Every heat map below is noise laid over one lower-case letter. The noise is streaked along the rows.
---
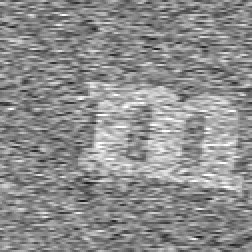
m
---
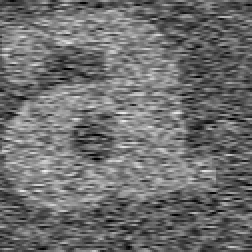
a
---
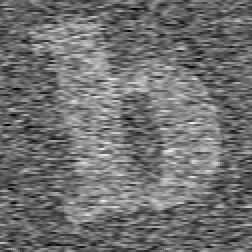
b
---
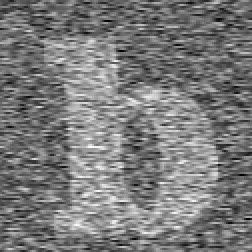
b
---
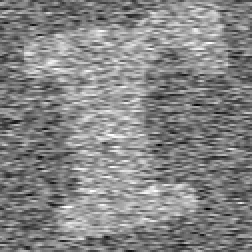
r
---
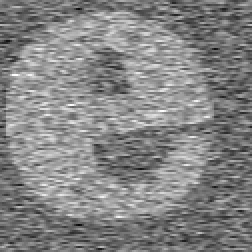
e
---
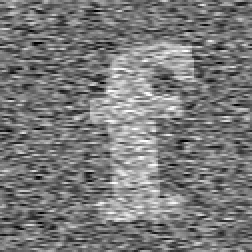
f
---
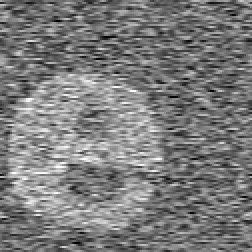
e
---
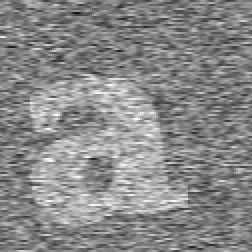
a
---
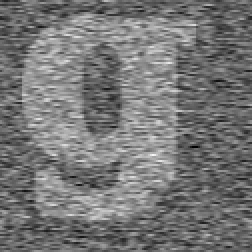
g
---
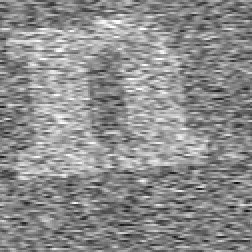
n
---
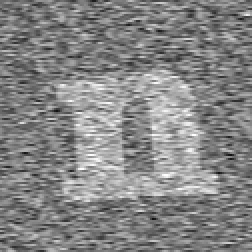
n
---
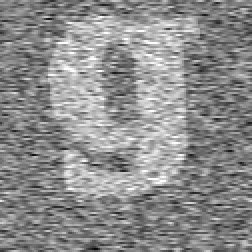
g
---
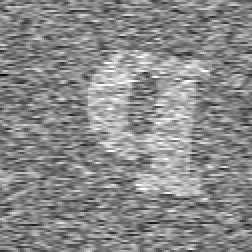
q
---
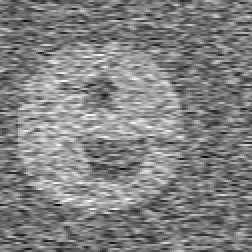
e
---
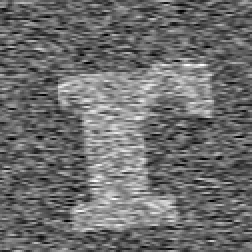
r
